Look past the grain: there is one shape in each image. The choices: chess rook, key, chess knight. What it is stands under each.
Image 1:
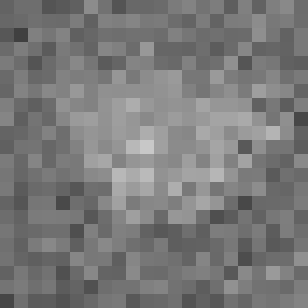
chess knight
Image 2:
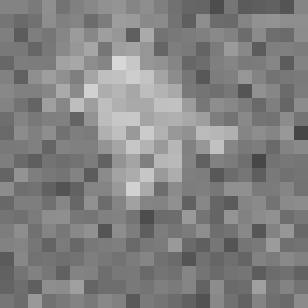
chess rook
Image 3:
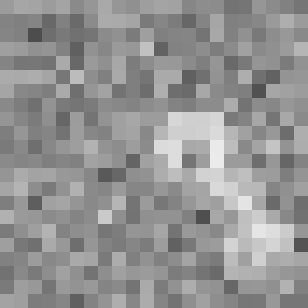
key
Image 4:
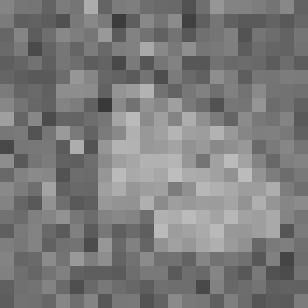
chess knight
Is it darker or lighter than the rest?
lighter
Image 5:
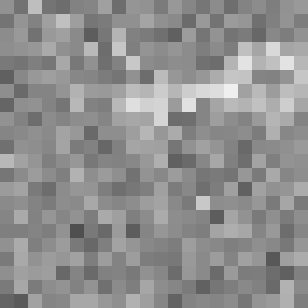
key
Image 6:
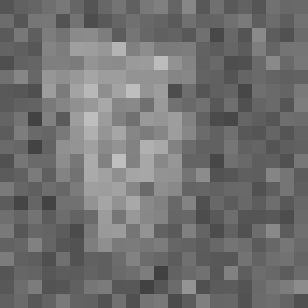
chess knight
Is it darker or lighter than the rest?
lighter
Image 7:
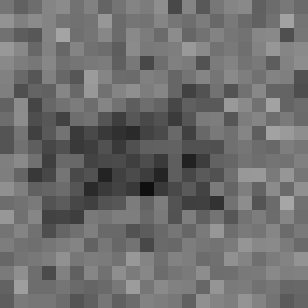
chess rook
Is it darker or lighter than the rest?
darker
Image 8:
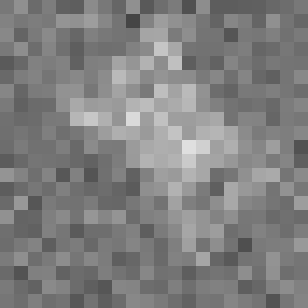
chess rook
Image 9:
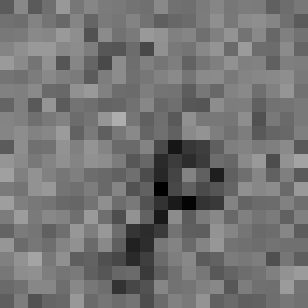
key
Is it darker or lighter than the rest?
darker
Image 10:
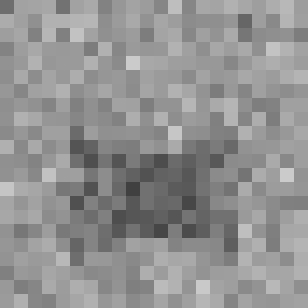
chess rook
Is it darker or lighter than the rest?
darker
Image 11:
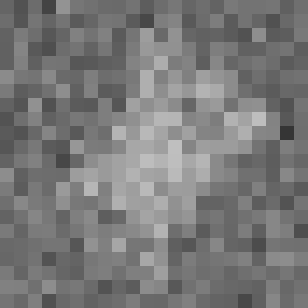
chess rook
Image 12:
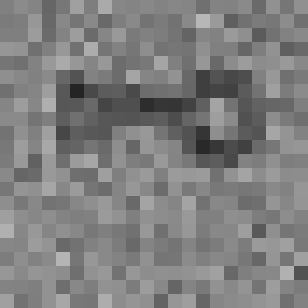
key
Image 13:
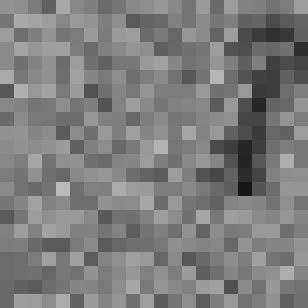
key
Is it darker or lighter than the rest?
darker
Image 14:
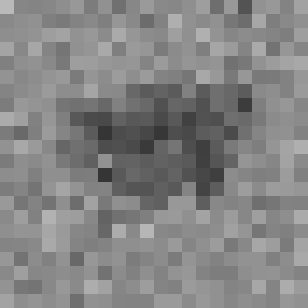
chess knight
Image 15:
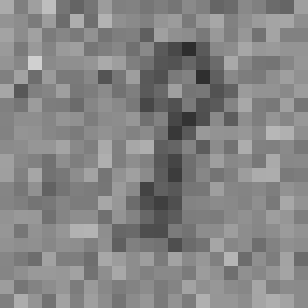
key
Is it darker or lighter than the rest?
darker
